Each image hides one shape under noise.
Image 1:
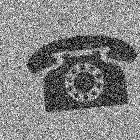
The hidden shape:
telephone
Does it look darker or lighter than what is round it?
darker
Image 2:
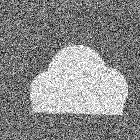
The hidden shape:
cloud
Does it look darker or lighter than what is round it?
lighter
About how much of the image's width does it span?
two thirds
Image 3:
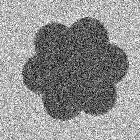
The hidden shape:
flower
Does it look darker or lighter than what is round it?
darker
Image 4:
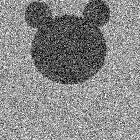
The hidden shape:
bear's head
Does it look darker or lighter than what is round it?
darker
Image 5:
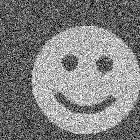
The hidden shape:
smiling face
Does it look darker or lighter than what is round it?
lighter
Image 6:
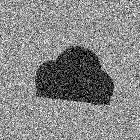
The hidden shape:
cloud
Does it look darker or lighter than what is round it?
darker
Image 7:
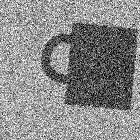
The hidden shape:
cup
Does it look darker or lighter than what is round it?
darker
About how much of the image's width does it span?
two thirds
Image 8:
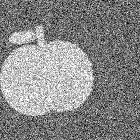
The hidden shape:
apple
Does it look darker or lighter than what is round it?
lighter
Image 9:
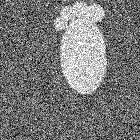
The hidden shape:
footprint
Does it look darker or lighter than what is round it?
lighter
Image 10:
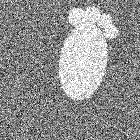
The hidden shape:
footprint
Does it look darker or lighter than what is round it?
lighter
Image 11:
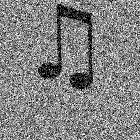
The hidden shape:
pair of musical notes
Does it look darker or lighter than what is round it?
darker
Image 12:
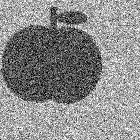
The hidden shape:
apple
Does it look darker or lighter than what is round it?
darker
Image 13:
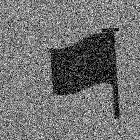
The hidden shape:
flag
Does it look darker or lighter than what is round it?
darker
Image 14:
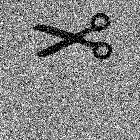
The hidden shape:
pair of scissors
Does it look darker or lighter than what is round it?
darker
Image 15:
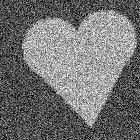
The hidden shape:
heart
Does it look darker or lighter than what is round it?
lighter
